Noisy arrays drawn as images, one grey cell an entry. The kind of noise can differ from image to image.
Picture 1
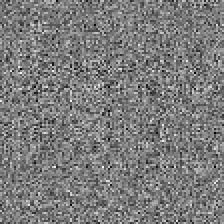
low rank plus noise
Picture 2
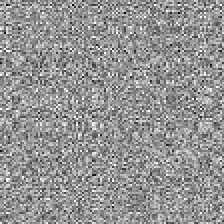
low rank plus noise
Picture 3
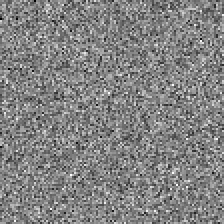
independent entries
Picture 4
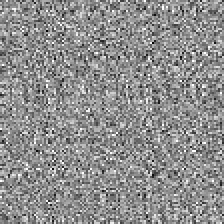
low rank plus noise
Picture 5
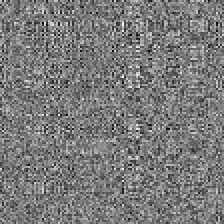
low rank plus noise
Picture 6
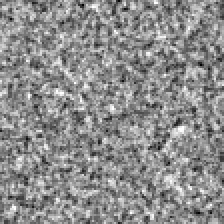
blotchy
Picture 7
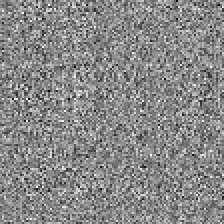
low rank plus noise
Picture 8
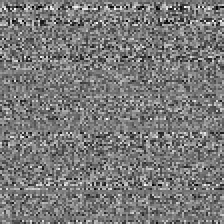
rows of uneven size
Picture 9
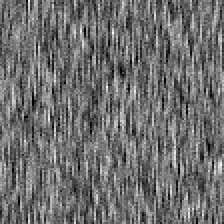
streaked along the columns
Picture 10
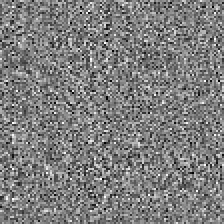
low rank plus noise
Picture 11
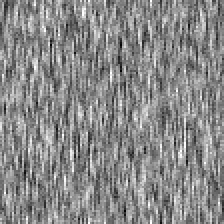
streaked along the columns
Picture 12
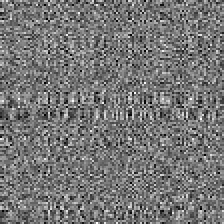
low rank plus noise
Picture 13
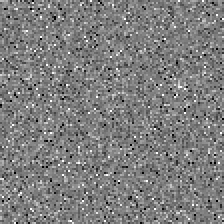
heavy tails
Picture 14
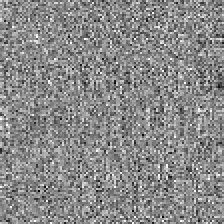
low rank plus noise
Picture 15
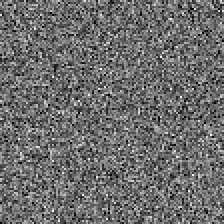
independent entries
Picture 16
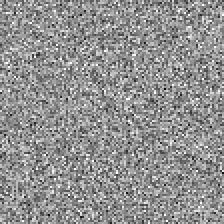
independent entries
